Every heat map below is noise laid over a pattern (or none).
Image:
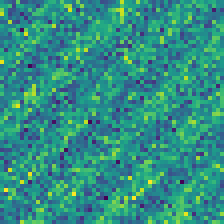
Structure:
diagonal stripes
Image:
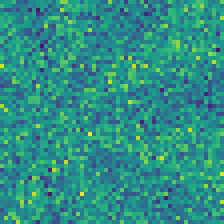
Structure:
spokes from one point
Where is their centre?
middle left
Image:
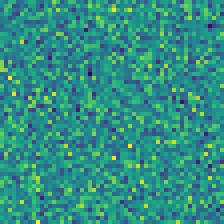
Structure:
only noise
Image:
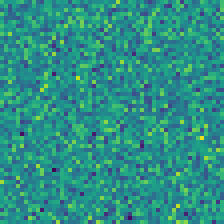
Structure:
only noise
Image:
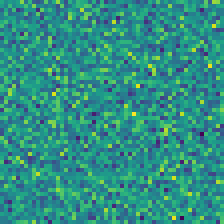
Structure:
only noise
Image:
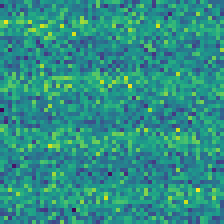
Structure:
horizontal stripes
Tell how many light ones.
4
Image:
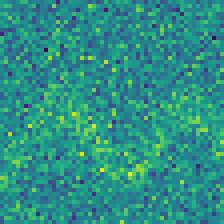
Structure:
a wavy band
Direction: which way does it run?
left to right
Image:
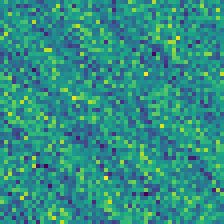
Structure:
diagonal stripes
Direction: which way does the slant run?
top left to bottom right
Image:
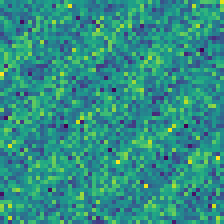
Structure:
diagonal stripes
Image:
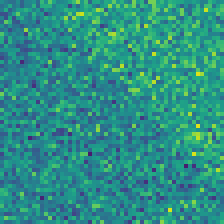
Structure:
a sharp edge
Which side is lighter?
top right
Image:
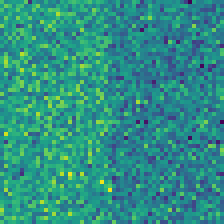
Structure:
a sharp edge
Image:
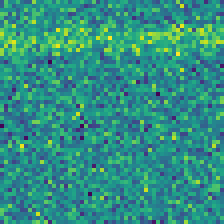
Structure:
one horizontal stripe
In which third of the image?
top
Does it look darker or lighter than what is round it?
lighter
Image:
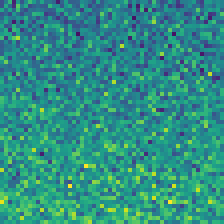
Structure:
a smooth slope
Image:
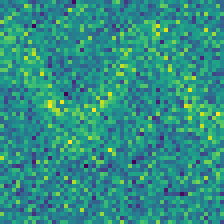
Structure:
a wavy band
